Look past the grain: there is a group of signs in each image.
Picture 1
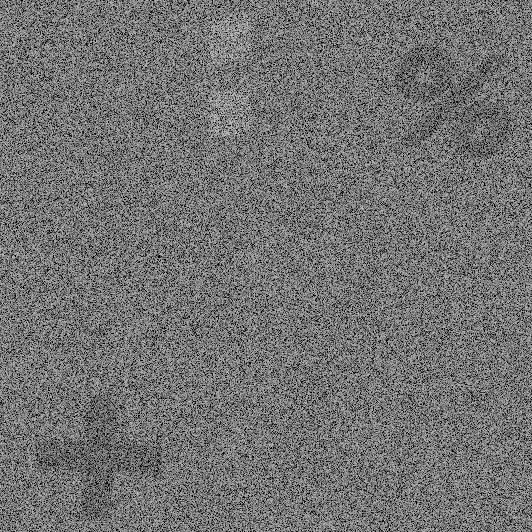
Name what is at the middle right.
nothing
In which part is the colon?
top middle
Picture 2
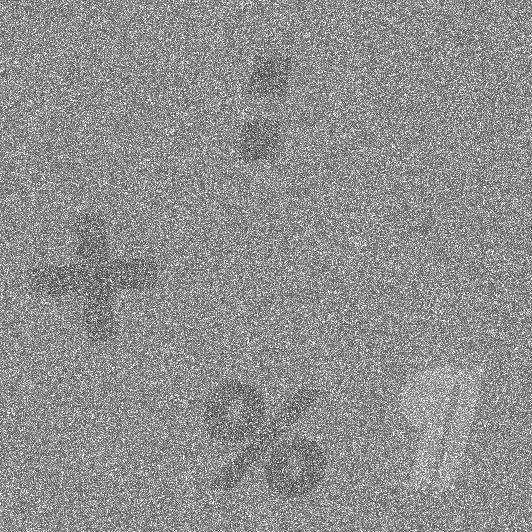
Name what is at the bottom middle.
percent sign
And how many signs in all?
4
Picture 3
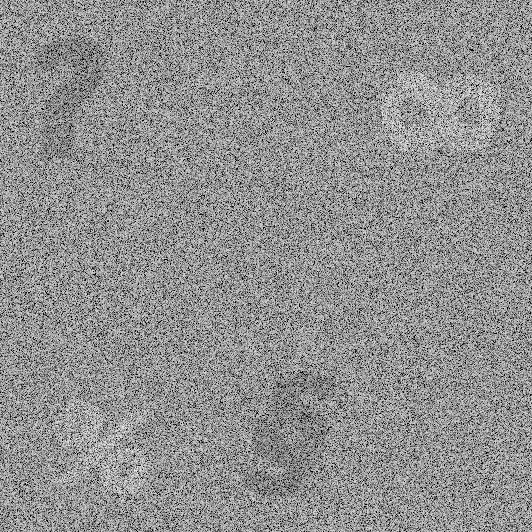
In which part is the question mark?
top left
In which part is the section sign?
bottom middle
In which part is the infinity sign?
top right
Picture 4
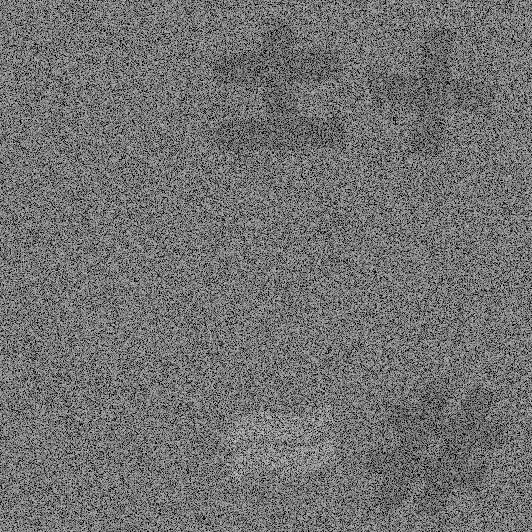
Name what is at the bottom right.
hash sign
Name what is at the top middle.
plus-minus sign
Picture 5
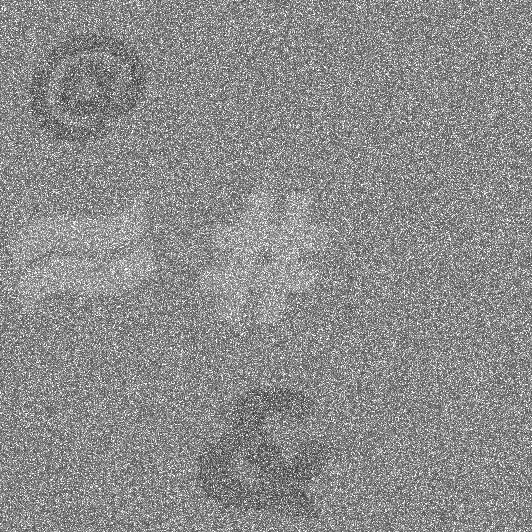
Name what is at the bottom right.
nothing
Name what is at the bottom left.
nothing
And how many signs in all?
4
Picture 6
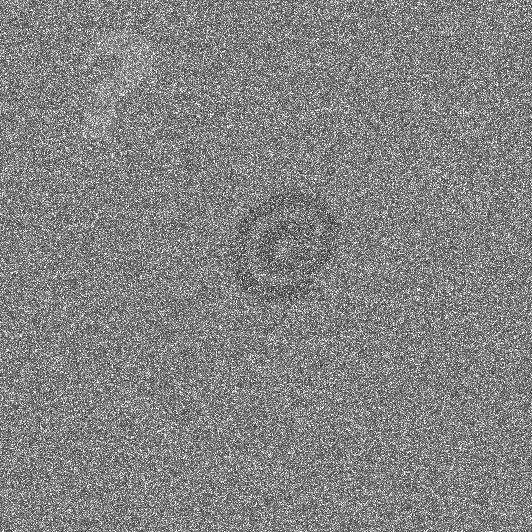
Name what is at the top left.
question mark
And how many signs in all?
2
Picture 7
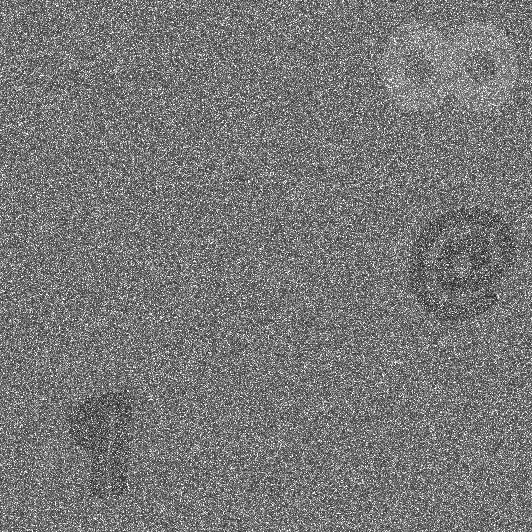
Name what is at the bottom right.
nothing
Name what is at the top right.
infinity sign
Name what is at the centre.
nothing
